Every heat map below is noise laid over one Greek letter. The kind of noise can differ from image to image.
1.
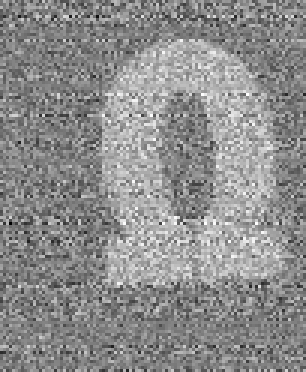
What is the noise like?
rows of uneven size
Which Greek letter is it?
omega
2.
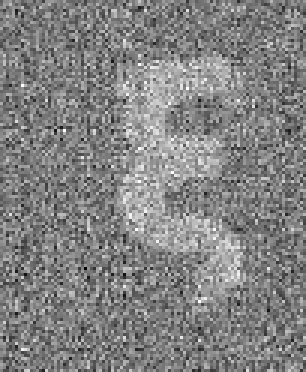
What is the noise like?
low rank plus noise
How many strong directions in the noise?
five to eight
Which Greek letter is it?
xi
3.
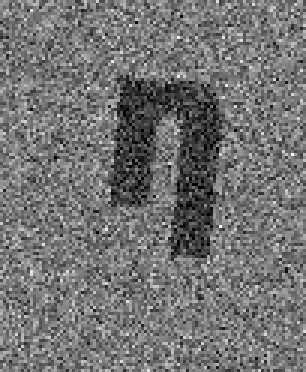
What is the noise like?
independent entries
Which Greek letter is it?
eta
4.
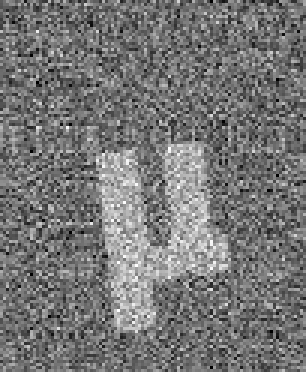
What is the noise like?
low rank plus noise
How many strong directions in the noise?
three or four
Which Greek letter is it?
mu
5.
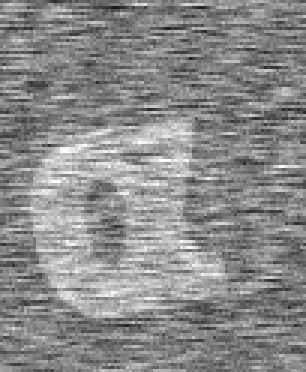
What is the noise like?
streaked along the rows
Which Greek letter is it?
alpha
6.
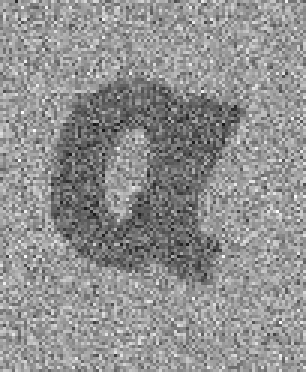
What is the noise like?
low rank plus noise
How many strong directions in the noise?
five to eight
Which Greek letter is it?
alpha
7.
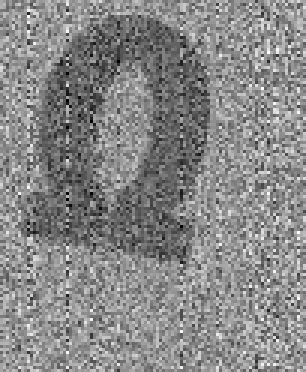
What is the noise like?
columns of uneven size
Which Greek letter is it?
omega
